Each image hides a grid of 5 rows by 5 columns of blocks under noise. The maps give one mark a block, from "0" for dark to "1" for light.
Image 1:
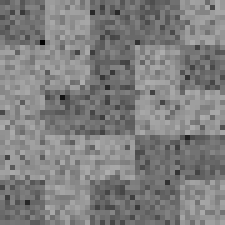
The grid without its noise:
0 1 0 0 1
1 1 0 1 0
1 0 0 1 1
1 1 1 0 0
0 1 0 0 1
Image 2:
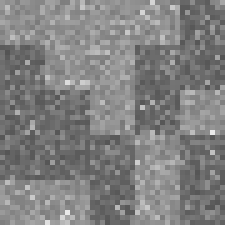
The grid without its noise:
1 1 1 1 0
0 1 1 0 0
0 0 1 0 1
0 0 0 1 0
1 1 0 1 0
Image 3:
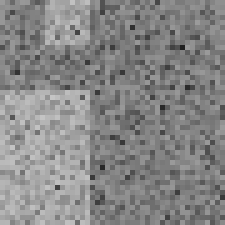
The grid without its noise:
0 1 0 0 0
0 0 0 0 0
1 1 0 0 0
1 1 0 0 0
1 1 0 0 0
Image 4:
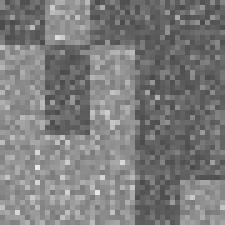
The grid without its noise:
0 1 0 0 0
1 0 1 0 0
1 0 1 0 0
1 1 1 0 0
1 1 1 0 1
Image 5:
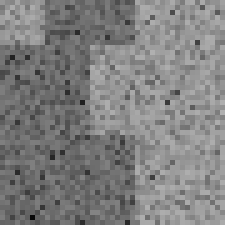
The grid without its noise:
1 0 0 1 1
0 0 1 1 1
0 0 1 1 1
0 0 0 1 1
0 0 0 1 1
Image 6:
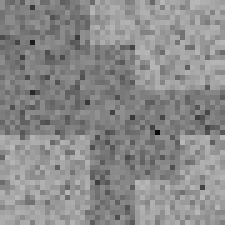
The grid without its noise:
0 0 1 1 1
0 0 0 1 1
0 0 0 0 0
1 1 0 0 1
1 1 0 1 1
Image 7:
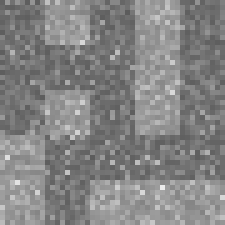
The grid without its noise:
0 1 0 1 0
0 0 0 1 0
0 1 0 1 0
1 0 0 0 0
1 0 1 1 1
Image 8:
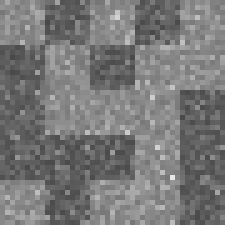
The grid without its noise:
1 0 1 0 1
0 1 0 1 1
0 1 1 1 0
0 0 0 1 0
1 0 1 1 0
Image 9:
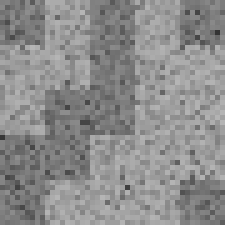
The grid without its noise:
0 1 0 1 0
1 1 0 1 1
1 0 0 1 1
0 0 1 1 1
0 1 1 1 0
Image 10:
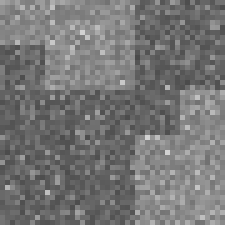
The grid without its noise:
1 1 1 0 0
0 1 1 0 0
0 0 0 0 1
0 0 0 1 1
0 0 0 1 1
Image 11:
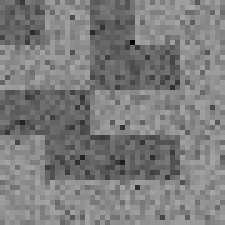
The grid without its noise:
0 1 0 1 1
1 1 0 0 1
0 0 1 1 1
1 0 0 0 1
1 1 1 1 1
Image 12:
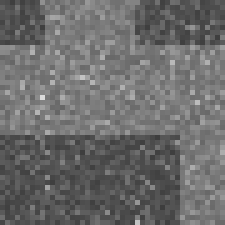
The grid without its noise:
0 1 1 0 0
1 1 1 1 1
1 1 1 1 1
0 0 0 0 1
0 0 0 0 1
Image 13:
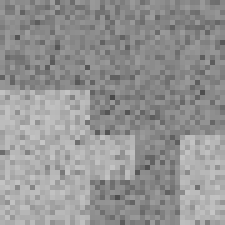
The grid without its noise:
0 0 0 0 0
0 0 0 0 0
1 1 0 0 0
1 1 1 0 1
1 1 0 0 1
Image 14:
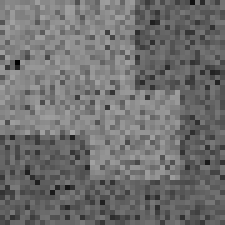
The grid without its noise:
1 1 1 0 0
1 1 1 0 0
1 1 1 1 0
0 0 1 1 0
0 0 0 0 0
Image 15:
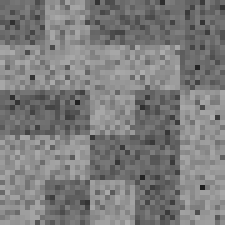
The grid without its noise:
0 1 0 0 0
1 1 1 1 0
0 0 1 0 1
1 1 0 0 1
1 0 1 0 1
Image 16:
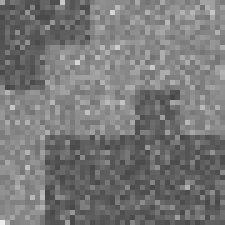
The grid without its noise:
0 0 1 1 1
0 1 1 1 1
1 1 1 0 1
1 0 0 0 0
1 0 0 0 0
